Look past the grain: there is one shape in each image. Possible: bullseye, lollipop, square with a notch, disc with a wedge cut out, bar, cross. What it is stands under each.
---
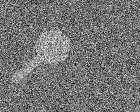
lollipop
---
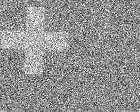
cross
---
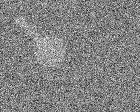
lollipop
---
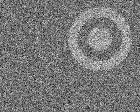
bullseye
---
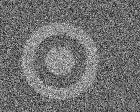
bullseye
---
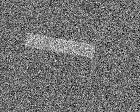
bar
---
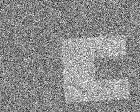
square with a notch
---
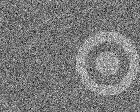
bullseye
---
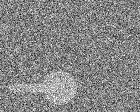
lollipop
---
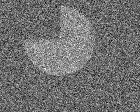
disc with a wedge cut out
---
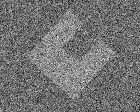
square with a notch
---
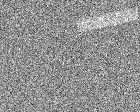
bar
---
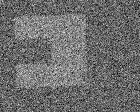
square with a notch
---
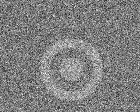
bullseye
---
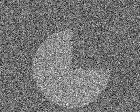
disc with a wedge cut out
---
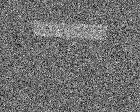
bar
